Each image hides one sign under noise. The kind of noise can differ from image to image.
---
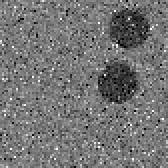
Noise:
heavy tails
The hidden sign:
colon
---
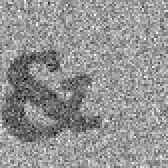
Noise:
independent entries
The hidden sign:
ampersand
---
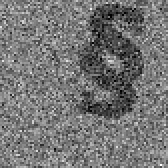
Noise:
independent entries
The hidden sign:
section sign
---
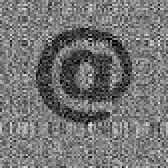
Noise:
low rank plus noise
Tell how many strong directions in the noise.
one
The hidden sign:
at sign
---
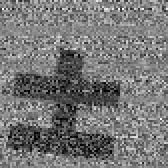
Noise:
rows of uneven size
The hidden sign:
plus-minus sign
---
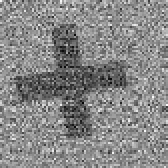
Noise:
low rank plus noise
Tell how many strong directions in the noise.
two
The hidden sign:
plus sign
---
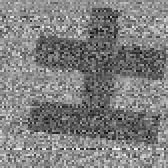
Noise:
rows of uneven size
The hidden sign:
plus-minus sign
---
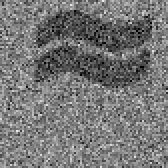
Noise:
independent entries
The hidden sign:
approximately sign
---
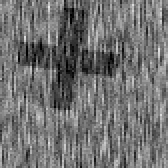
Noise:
streaked along the columns
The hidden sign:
plus sign
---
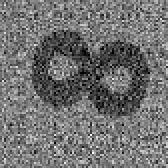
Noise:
low rank plus noise
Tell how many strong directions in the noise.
three or four
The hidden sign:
infinity sign
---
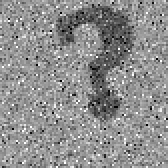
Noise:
heavy tails
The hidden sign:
question mark
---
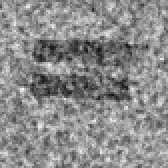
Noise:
blotchy
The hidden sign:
equals sign
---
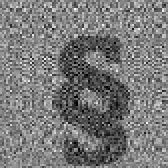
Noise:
low rank plus noise
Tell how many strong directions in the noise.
one
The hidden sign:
section sign
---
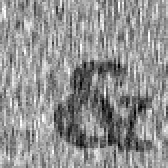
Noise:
streaked along the columns
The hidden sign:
ampersand
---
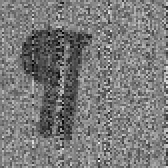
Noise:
columns of uneven size
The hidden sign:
pilcrow
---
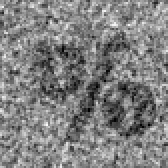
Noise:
blotchy
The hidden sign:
percent sign
